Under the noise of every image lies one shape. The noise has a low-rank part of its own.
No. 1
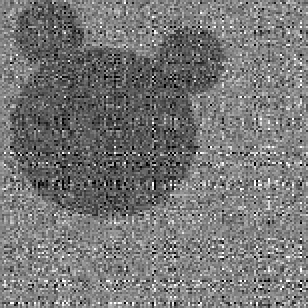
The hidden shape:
bear's head
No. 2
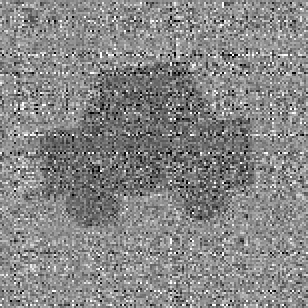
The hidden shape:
car
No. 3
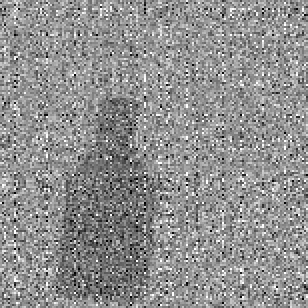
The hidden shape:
bottle
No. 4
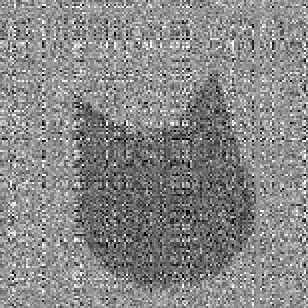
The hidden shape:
cat's head
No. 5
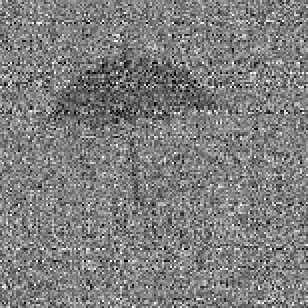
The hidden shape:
umbrella
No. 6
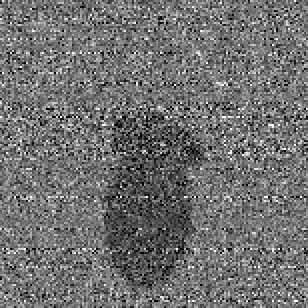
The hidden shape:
footprint
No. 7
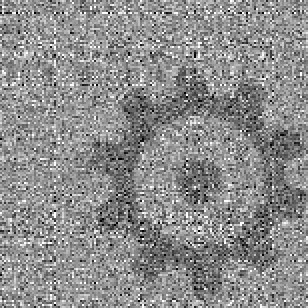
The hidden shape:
gear
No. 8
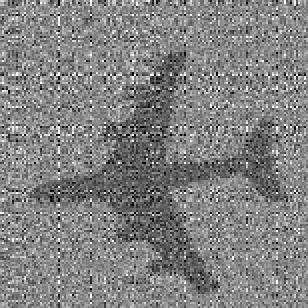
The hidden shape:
airplane
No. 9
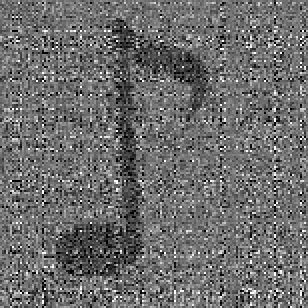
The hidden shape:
musical note
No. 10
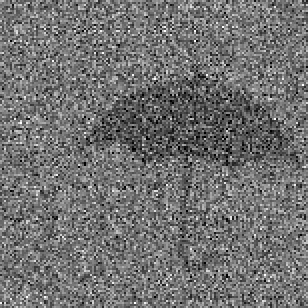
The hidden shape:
umbrella
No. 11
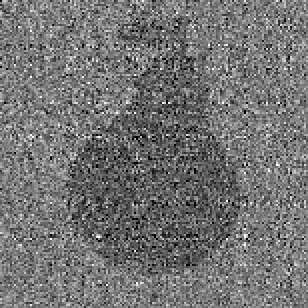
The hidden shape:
pear
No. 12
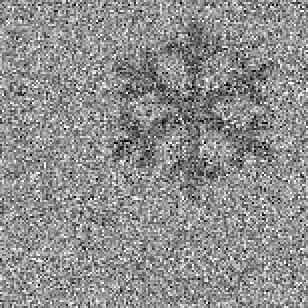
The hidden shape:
snowflake
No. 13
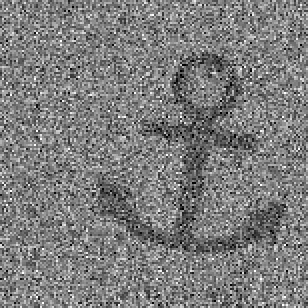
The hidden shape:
anchor
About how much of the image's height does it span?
two thirds
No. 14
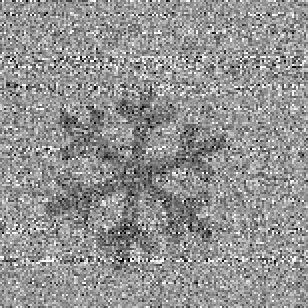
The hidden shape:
snowflake
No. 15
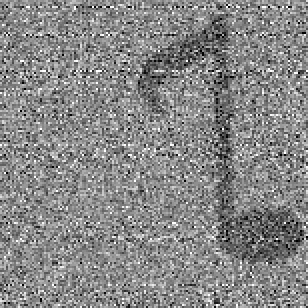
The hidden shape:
musical note
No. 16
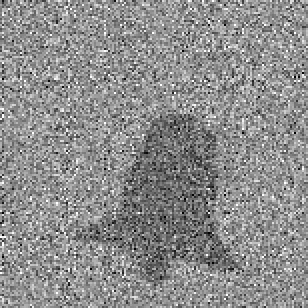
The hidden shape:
bell
